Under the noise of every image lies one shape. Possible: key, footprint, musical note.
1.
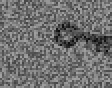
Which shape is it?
key
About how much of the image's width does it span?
half
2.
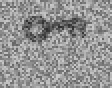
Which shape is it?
key
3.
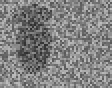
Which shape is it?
footprint
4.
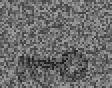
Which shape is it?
key
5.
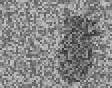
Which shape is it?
footprint
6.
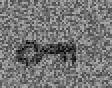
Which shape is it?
key
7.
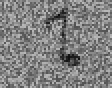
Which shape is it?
musical note
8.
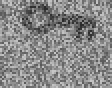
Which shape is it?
key
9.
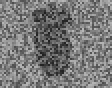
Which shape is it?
footprint
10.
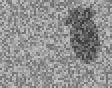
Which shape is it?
footprint
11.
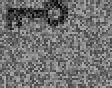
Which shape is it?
key
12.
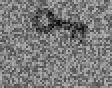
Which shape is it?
key
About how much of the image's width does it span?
half
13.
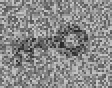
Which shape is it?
key
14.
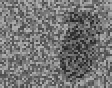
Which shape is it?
footprint
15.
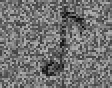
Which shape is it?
musical note
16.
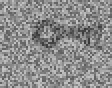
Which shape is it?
key
